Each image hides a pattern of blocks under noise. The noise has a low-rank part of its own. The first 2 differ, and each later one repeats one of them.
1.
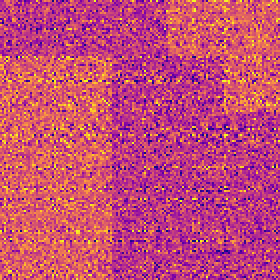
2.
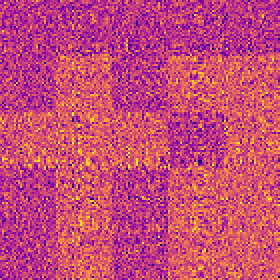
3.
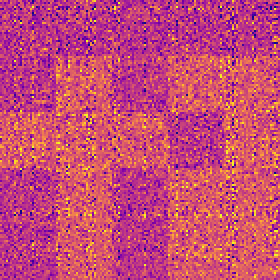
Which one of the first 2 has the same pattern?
2
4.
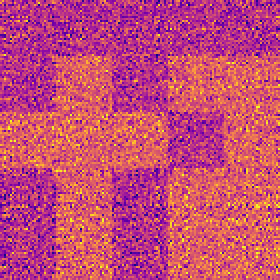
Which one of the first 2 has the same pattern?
2
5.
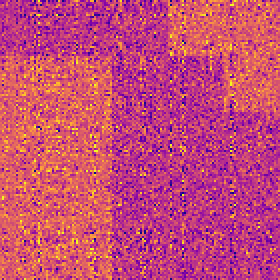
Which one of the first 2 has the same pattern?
1
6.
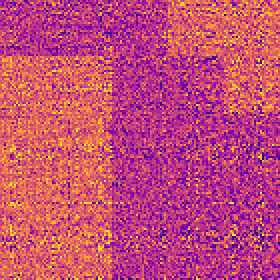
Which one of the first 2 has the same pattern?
1
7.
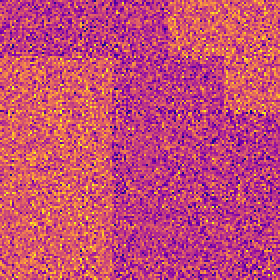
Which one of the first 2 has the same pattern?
1
